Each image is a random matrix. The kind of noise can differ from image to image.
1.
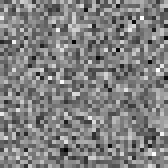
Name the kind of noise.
independent entries
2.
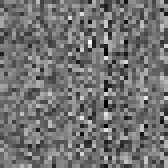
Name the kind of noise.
columns of uneven size
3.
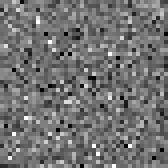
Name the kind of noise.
heavy tails
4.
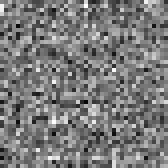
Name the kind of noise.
low rank plus noise
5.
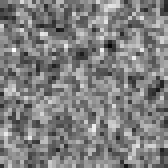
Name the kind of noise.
blotchy
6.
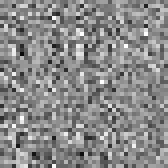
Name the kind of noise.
low rank plus noise
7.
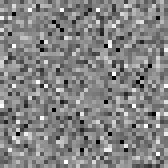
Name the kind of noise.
heavy tails
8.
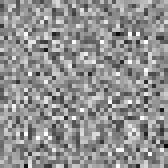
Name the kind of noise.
low rank plus noise
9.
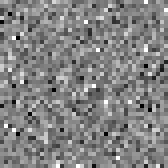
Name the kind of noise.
heavy tails
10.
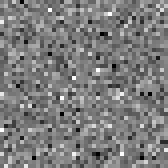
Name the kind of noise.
heavy tails
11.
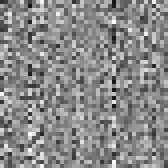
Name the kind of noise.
columns of uneven size
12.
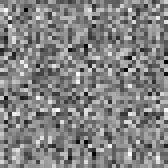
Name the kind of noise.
low rank plus noise
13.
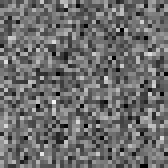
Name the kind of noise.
independent entries
